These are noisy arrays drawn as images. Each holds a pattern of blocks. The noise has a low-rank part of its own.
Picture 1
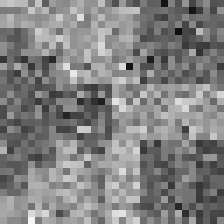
top and bottom mirror each other
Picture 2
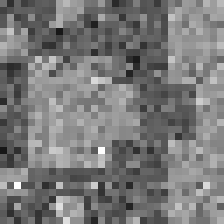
top and bottom mirror each other
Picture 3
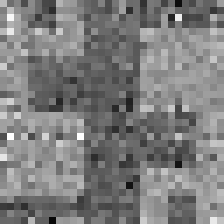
the same after a half turn
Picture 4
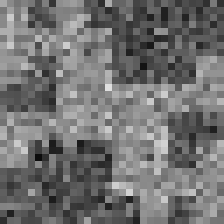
the same after a half turn
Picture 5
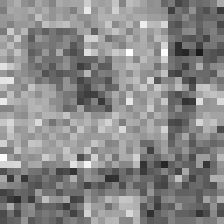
mirrored about the diagonal from the top left
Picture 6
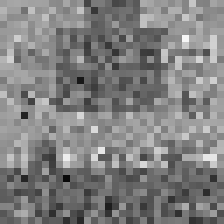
left and right mirror each other
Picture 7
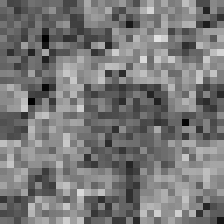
mirrored about the diagonal from the top left
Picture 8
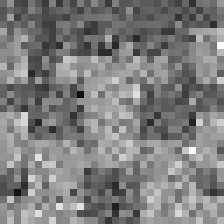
left and right mirror each other
